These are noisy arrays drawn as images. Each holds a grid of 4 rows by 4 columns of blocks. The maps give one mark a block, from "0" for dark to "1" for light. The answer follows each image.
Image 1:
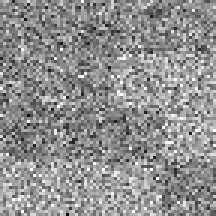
0 0 0 0
0 0 1 1
0 0 0 1
1 1 1 0
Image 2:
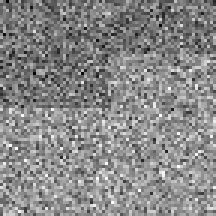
0 0 0 0
0 0 1 1
1 1 1 1
1 1 1 1
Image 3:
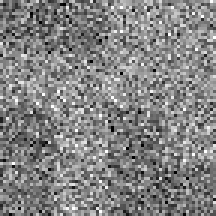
0 0 1 1
1 1 1 1
0 1 0 1
0 1 0 0
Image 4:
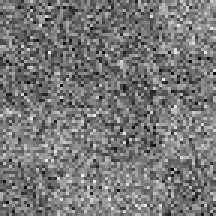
0 0 0 1
0 0 0 0
1 1 0 1
0 1 1 0
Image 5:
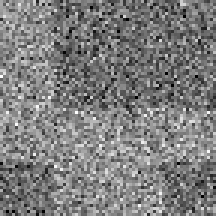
1 0 0 0
1 0 0 0
1 1 1 1
0 1 1 0
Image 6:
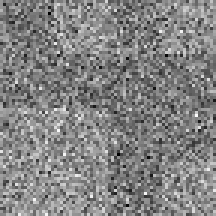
0 1 0 1
0 0 0 0
1 1 0 0
1 1 0 1
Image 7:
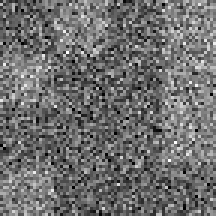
0 1 0 1
1 0 0 1
0 0 0 1
1 0 0 0
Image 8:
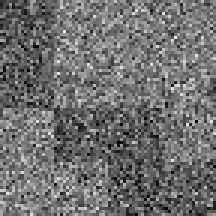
0 1 1 1
0 1 1 1
1 0 0 1
1 1 0 0
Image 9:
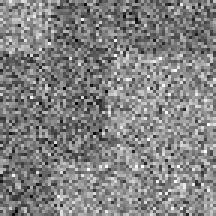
1 0 0 0
0 0 1 1
0 0 1 1
0 1 1 1
